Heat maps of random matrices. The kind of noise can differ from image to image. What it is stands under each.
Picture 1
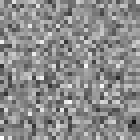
low rank plus noise
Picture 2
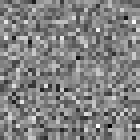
low rank plus noise
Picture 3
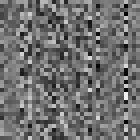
columns of uneven size
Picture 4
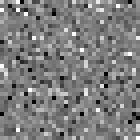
heavy tails
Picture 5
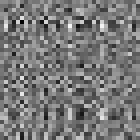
low rank plus noise
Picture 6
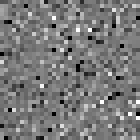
heavy tails
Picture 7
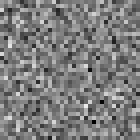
independent entries
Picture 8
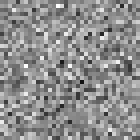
independent entries
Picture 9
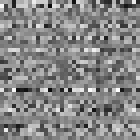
rows of uneven size
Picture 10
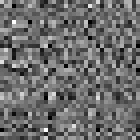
low rank plus noise
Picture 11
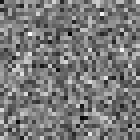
independent entries
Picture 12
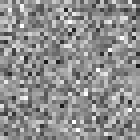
independent entries
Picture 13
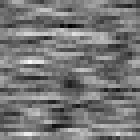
streaked along the rows
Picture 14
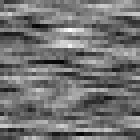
streaked along the rows
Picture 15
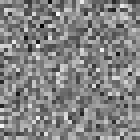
independent entries
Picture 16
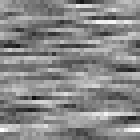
streaked along the rows
